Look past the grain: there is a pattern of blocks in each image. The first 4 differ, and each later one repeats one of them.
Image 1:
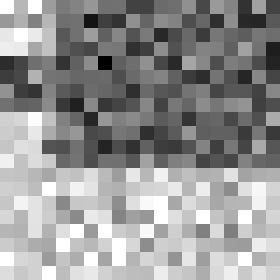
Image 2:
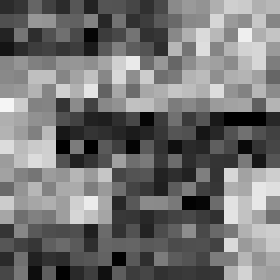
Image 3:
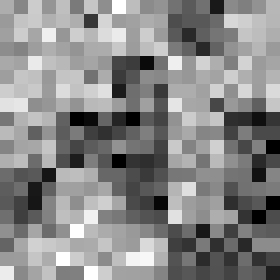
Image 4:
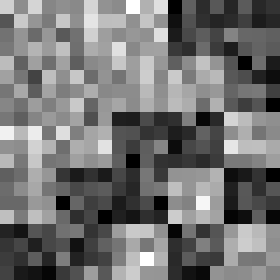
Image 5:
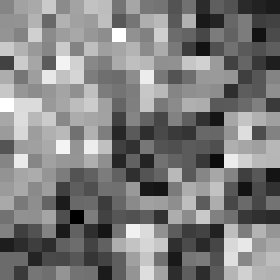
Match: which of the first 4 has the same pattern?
4
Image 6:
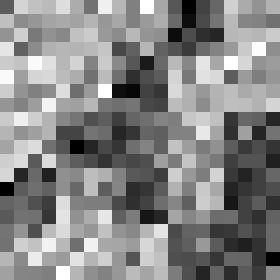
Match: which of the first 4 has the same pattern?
3
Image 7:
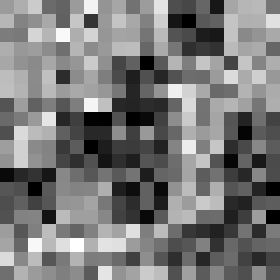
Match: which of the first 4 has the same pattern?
3
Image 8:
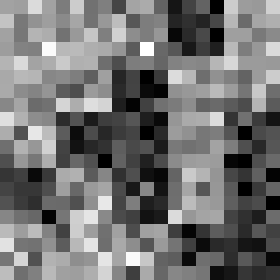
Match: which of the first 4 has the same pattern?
3
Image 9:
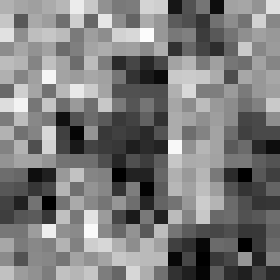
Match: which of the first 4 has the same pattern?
3
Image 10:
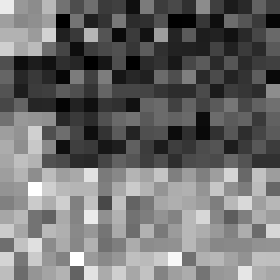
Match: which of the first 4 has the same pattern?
1
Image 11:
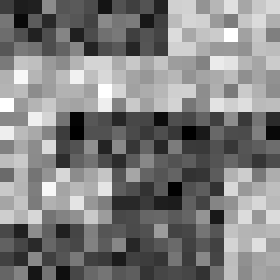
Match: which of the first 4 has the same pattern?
2
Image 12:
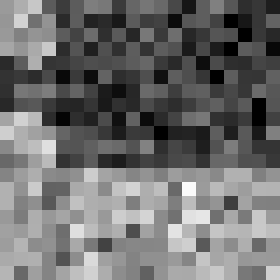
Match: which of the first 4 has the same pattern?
1
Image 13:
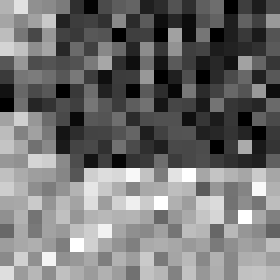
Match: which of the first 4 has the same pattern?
1
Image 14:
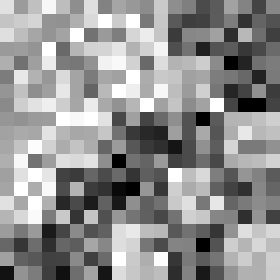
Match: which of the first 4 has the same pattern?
4
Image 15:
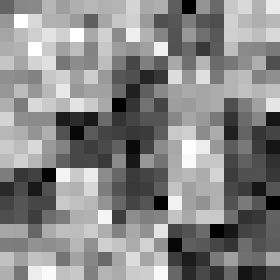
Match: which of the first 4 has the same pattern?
3
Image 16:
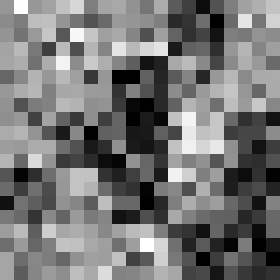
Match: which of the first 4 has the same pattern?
3
